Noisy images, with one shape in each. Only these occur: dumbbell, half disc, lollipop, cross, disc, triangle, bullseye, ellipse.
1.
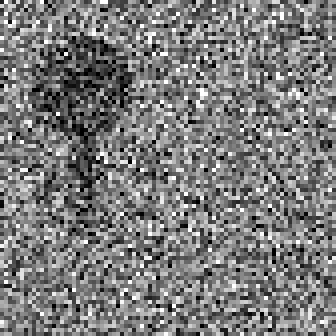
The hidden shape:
lollipop
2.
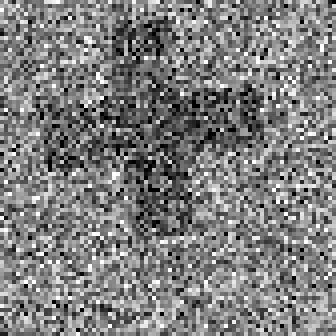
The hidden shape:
cross
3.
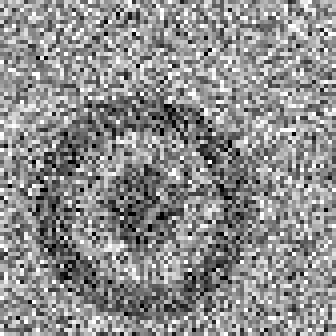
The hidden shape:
bullseye
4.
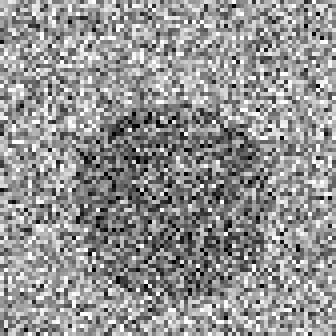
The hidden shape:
disc
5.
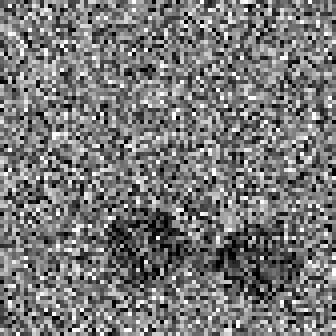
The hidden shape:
dumbbell
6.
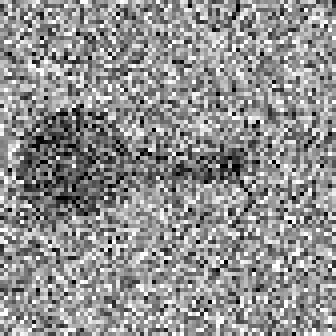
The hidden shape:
lollipop
